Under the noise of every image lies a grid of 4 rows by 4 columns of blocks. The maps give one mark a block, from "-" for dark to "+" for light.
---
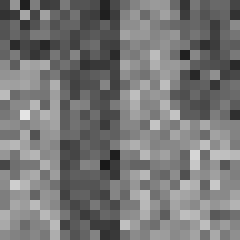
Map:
- - + -
+ - + -
+ - + +
+ - + +
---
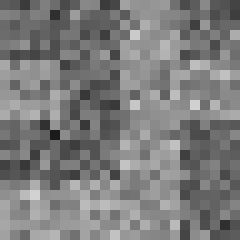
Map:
- - + -
+ - + +
- - + -
+ + + -
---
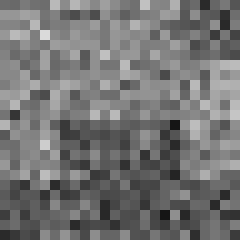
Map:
+ + + -
+ + + +
+ - - +
- - - -
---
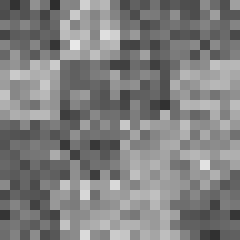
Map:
- + - -
+ - - +
- - + +
- + + -
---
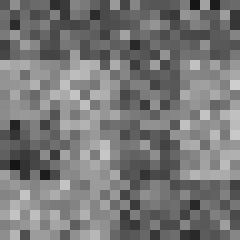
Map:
- - - -
+ + - +
- + - +
+ + - -
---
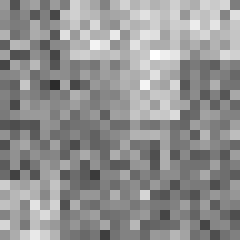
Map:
- + + +
- - + -
- - - -
+ - - -
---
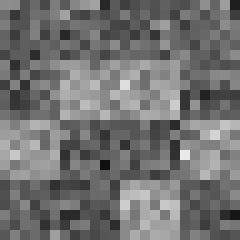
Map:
- - - -
- + + -
+ - - +
- - + -
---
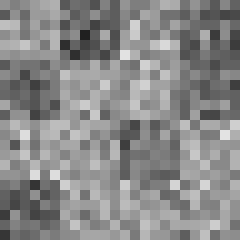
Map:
+ - + -
- + + -
+ + - +
- + + +
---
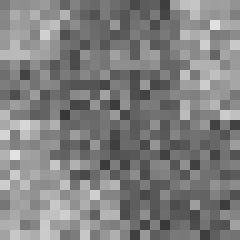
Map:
+ - - +
- - - +
+ - - -
+ + - -
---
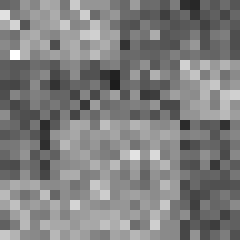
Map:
+ + - -
- - - +
- + + -
+ + + -
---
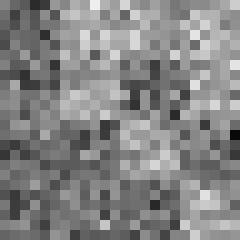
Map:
- + + +
- + - +
- - + -
- - - +
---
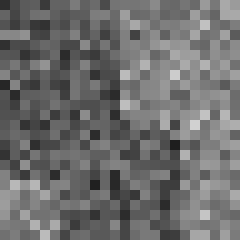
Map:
- - + +
- - + +
- - - +
+ - - +
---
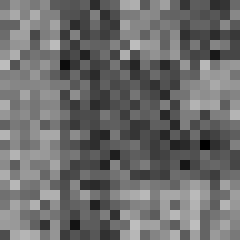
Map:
+ - + -
+ - - +
+ - - -
+ - + +
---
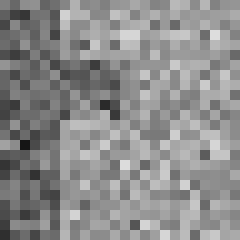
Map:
- + + +
- - + +
- + + +
- + + +
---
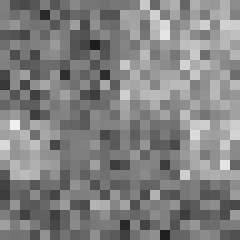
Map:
- - + +
- - + +
+ - - +
- - - -
